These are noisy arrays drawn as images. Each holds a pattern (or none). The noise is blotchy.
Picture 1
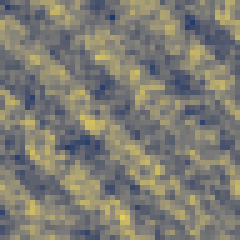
diagonal stripes
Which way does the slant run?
top left to bottom right
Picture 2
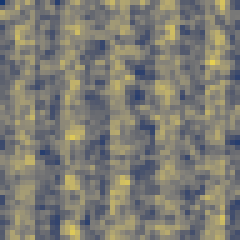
vertical stripes
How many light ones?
5
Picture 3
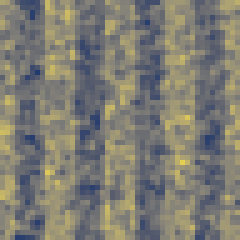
vertical stripes
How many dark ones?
4
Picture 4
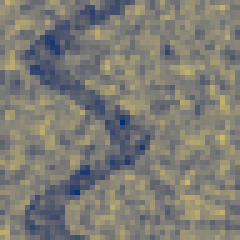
a wavy band
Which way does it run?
top to bottom
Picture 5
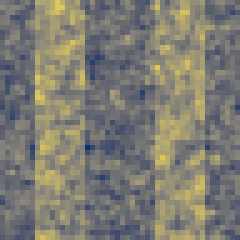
vertical stripes
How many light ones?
2
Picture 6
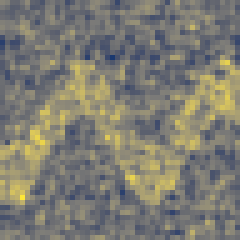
a wavy band
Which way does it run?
left to right
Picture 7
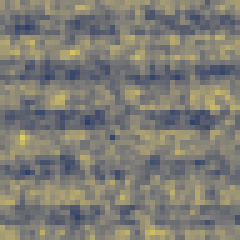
horizontal stripes
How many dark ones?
5
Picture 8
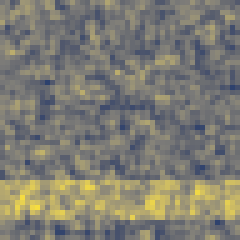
one horizontal stripe
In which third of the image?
bottom
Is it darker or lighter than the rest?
lighter
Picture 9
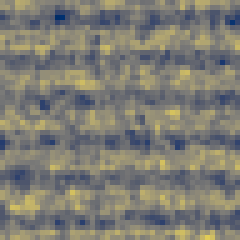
horizontal stripes
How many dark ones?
6
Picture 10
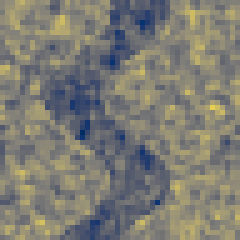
a wavy band
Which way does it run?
top to bottom
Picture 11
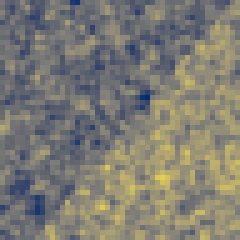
a sharp edge
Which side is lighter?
bottom right
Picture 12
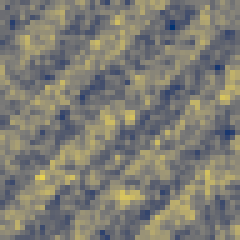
diagonal stripes
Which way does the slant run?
bottom left to top right
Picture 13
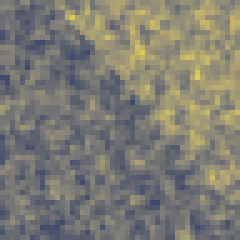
a sharp edge
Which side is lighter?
top right
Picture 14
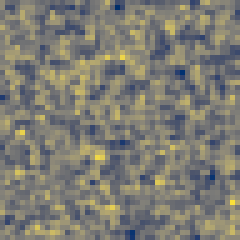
only noise
